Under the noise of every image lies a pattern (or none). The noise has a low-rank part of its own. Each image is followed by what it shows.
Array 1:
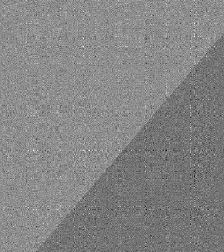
a sharp edge
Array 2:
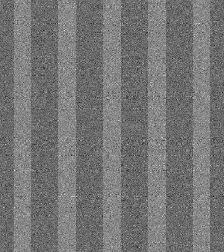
vertical stripes
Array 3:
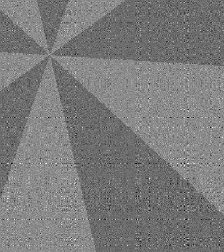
spokes from one point
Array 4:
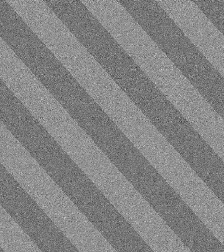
diagonal stripes
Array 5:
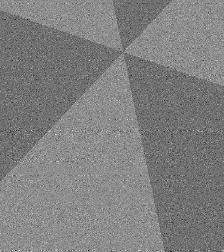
spokes from one point
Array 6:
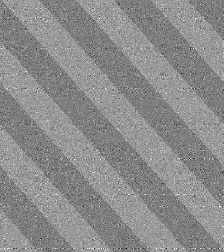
diagonal stripes
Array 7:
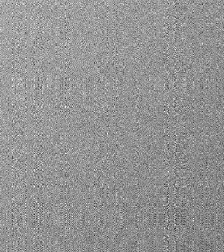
a smooth slope
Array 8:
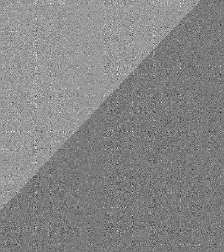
a sharp edge
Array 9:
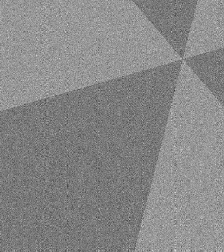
spokes from one point
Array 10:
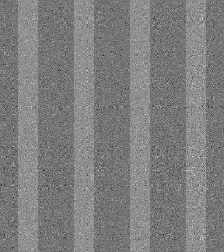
vertical stripes
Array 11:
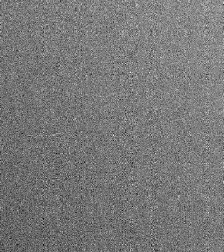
a smooth slope
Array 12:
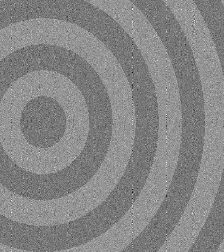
rings round one point
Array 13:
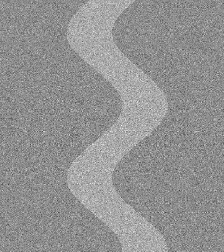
a wavy band
